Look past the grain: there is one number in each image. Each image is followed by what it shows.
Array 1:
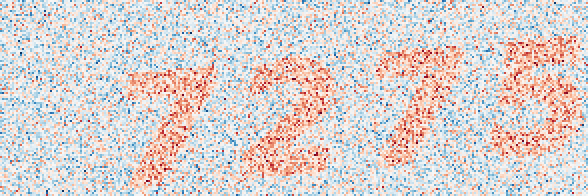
7275
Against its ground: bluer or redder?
redder
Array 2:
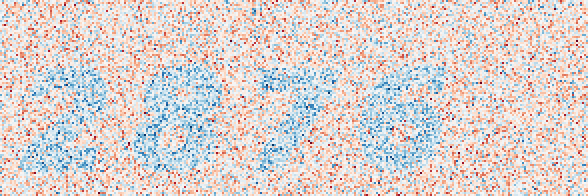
2876
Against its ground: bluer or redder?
bluer
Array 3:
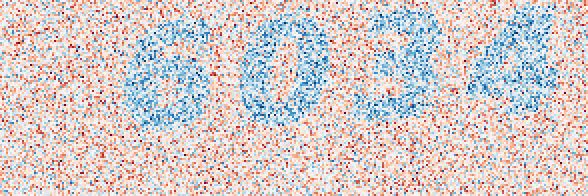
6034
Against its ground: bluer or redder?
bluer
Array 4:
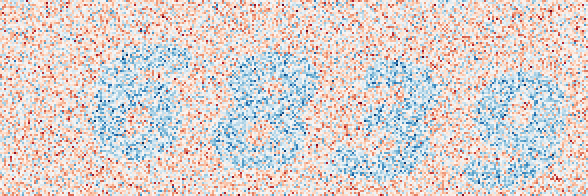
6839
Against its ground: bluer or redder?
bluer
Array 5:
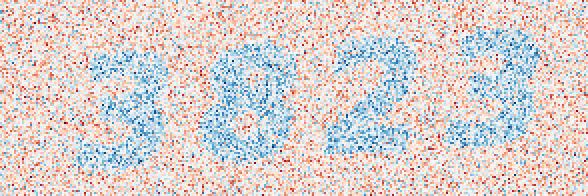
3823
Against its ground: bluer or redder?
bluer
